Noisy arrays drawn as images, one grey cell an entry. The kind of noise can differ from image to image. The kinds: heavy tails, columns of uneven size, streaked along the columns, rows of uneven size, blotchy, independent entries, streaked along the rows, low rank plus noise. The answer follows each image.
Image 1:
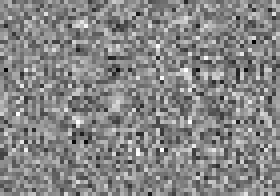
low rank plus noise
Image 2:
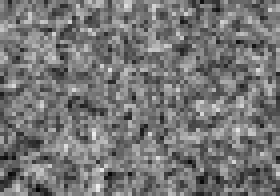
blotchy
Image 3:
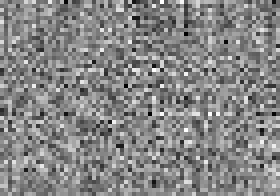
low rank plus noise
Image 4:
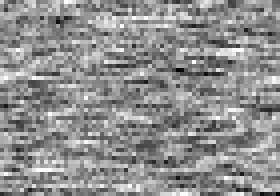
streaked along the rows
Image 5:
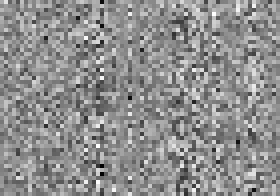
columns of uneven size
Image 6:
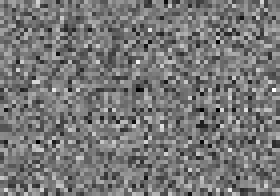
low rank plus noise
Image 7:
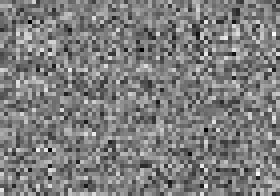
low rank plus noise
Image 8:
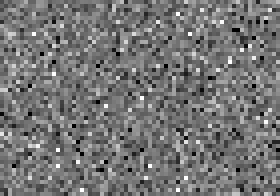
heavy tails
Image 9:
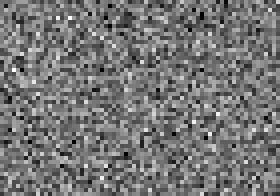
independent entries
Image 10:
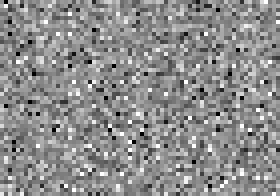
heavy tails
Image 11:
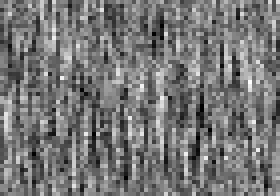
streaked along the columns
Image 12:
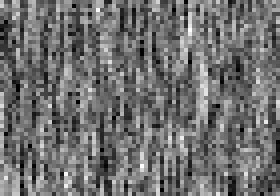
streaked along the columns
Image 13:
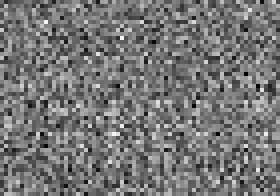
low rank plus noise
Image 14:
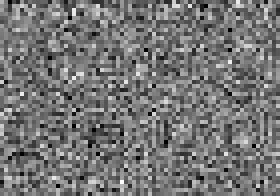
low rank plus noise
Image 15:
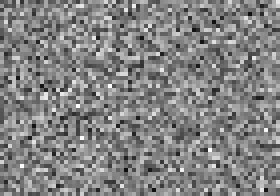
independent entries
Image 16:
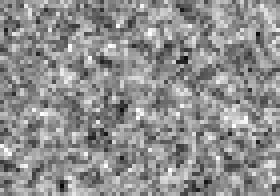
blotchy
